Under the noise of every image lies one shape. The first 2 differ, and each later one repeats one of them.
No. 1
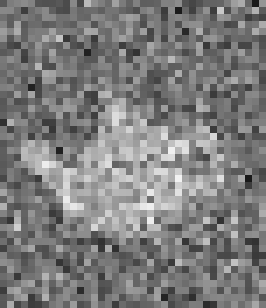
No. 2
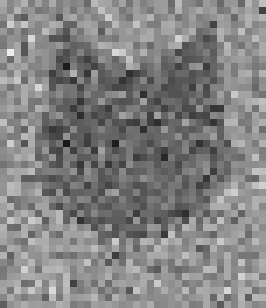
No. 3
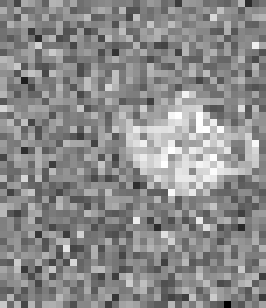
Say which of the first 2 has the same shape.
1
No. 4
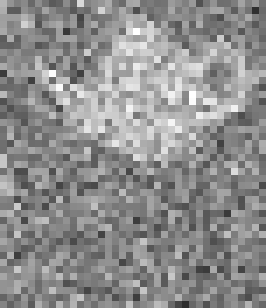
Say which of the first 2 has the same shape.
1
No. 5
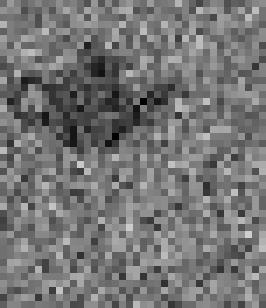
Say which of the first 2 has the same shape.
1
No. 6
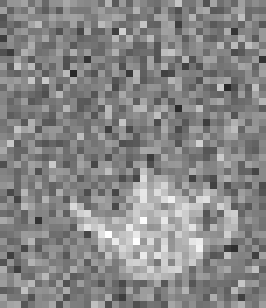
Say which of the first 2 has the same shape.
1
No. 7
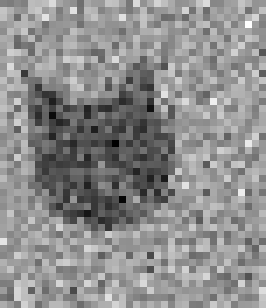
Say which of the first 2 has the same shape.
2
